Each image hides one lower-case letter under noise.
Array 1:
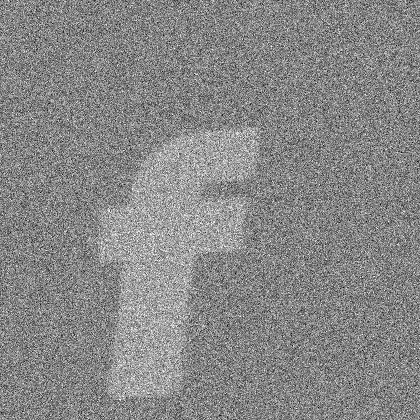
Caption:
light f
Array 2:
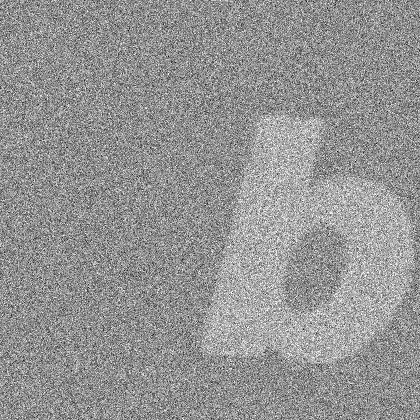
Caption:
light b
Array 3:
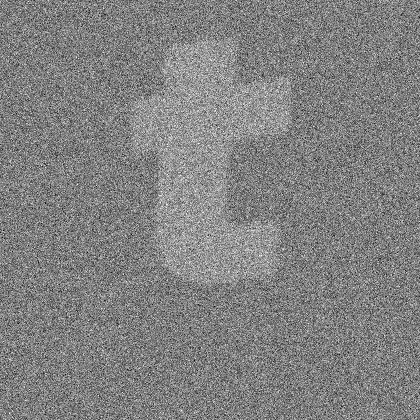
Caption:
light t
